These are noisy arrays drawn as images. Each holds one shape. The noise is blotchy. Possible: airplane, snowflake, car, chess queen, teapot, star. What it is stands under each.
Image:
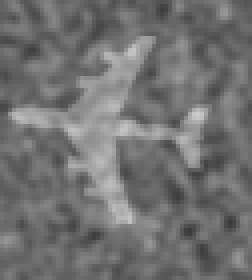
airplane
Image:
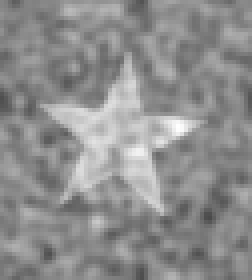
star
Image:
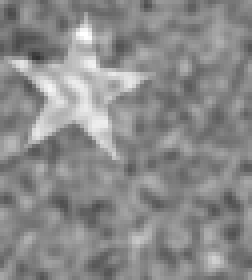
star
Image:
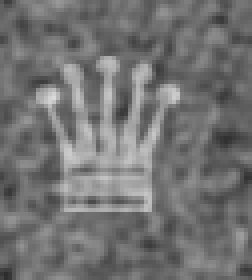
chess queen
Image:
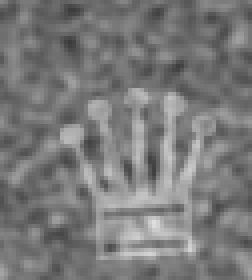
chess queen
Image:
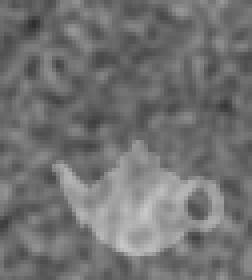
teapot
